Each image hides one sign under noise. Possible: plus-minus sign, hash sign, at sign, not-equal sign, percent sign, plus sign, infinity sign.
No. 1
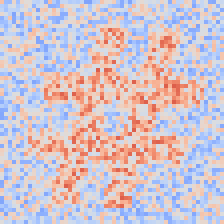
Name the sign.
hash sign
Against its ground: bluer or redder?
redder
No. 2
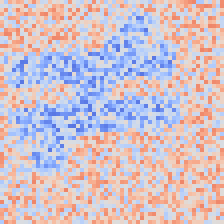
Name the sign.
not-equal sign
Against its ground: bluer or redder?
bluer
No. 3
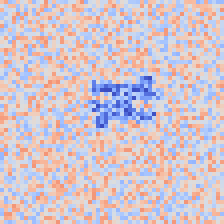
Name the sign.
not-equal sign
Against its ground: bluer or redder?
bluer
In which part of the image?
centre
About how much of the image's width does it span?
a third
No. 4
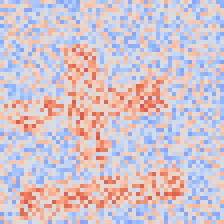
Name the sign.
plus-minus sign
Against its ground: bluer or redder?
redder
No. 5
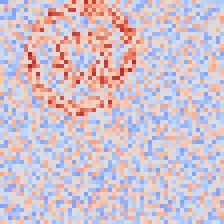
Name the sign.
at sign
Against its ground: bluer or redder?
redder
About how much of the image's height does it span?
half
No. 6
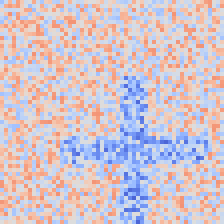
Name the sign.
plus sign
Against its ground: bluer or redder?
bluer
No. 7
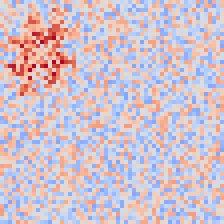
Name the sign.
hash sign
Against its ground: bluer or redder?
redder
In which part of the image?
top left
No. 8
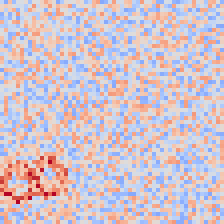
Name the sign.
infinity sign
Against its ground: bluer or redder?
redder
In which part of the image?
bottom left
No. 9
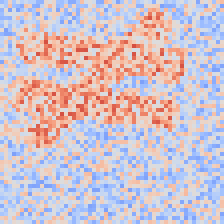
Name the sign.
not-equal sign
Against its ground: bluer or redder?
redder
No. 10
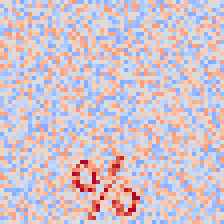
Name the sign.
percent sign
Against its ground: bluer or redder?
redder
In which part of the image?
bottom middle
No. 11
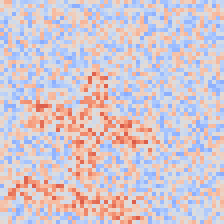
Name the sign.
plus-minus sign
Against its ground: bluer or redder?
redder
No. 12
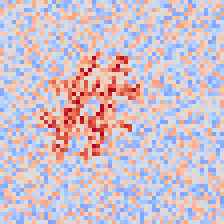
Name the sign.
hash sign
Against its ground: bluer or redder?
redder
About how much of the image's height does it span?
half
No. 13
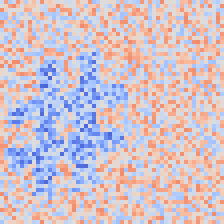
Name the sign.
hash sign
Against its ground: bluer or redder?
bluer
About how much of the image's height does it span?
two thirds
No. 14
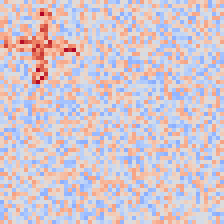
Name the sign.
plus sign
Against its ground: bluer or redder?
redder
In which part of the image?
top left
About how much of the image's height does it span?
a third
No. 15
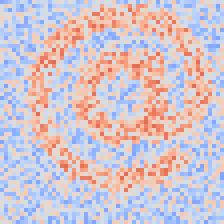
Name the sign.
at sign
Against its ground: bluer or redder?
redder
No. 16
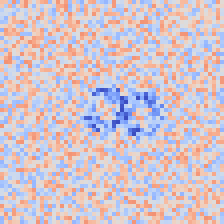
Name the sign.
infinity sign
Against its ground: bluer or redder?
bluer
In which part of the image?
centre
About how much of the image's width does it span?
a third
